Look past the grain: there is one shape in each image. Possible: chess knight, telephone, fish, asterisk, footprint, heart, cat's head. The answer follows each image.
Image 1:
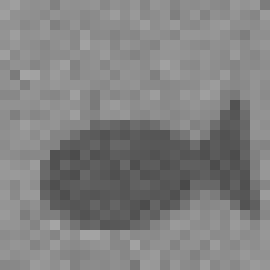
fish
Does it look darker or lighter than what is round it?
darker
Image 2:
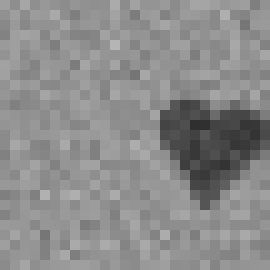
heart
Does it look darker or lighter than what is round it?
darker
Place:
middle right
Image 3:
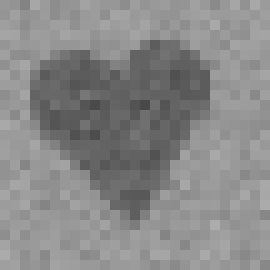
heart
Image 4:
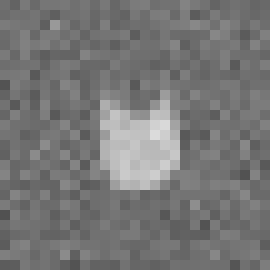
cat's head
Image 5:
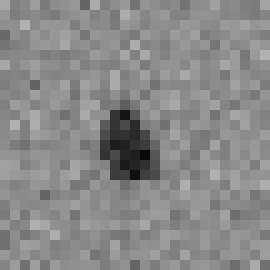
chess knight
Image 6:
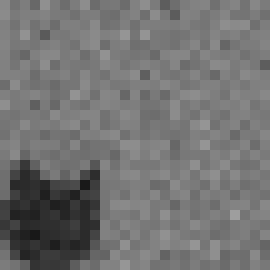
cat's head
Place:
bottom left
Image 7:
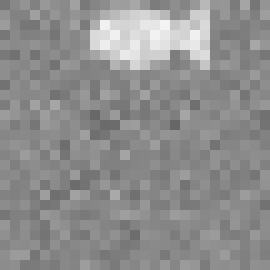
fish
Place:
top middle
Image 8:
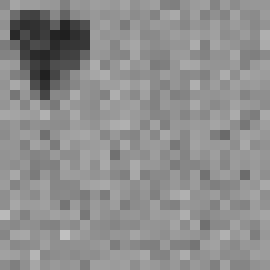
heart
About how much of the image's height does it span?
a third
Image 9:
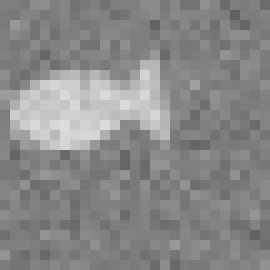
fish
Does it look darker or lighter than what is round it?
lighter
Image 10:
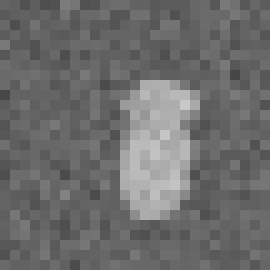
footprint
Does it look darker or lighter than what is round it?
lighter
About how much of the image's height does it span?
half
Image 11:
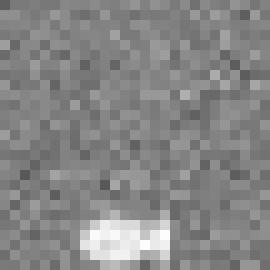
fish
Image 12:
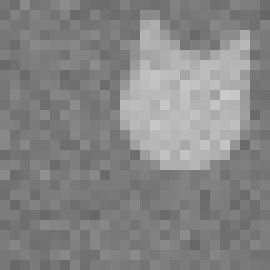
cat's head
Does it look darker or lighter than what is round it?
lighter
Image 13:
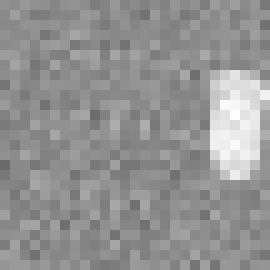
footprint
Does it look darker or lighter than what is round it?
lighter
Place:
middle right
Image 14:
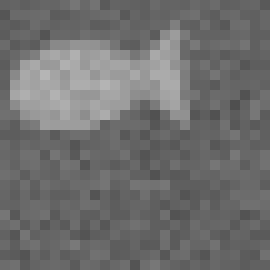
fish
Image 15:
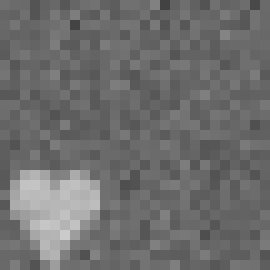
heart
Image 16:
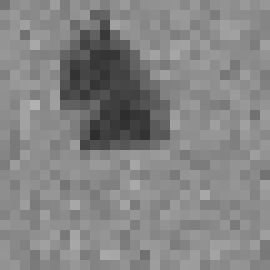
chess knight
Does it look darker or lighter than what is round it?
darker
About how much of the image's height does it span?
half
